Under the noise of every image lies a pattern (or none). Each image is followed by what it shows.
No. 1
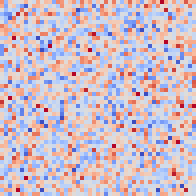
only noise
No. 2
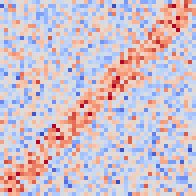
a diagonal band
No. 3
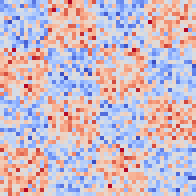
a checkerboard
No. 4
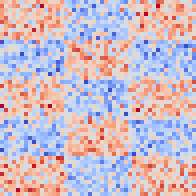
a checkerboard
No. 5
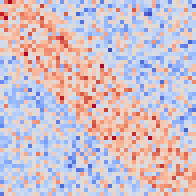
a diagonal band
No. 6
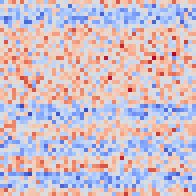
bands of rows
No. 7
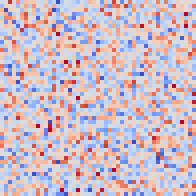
only noise
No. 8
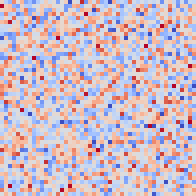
only noise
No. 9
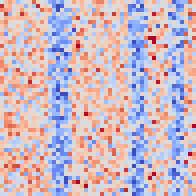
bands of columns
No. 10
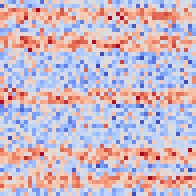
bands of rows
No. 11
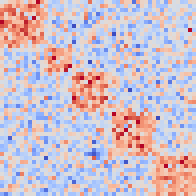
blocks along the diagonal
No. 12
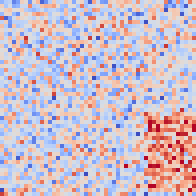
one block
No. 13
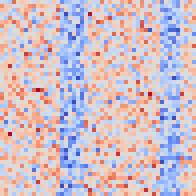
bands of columns
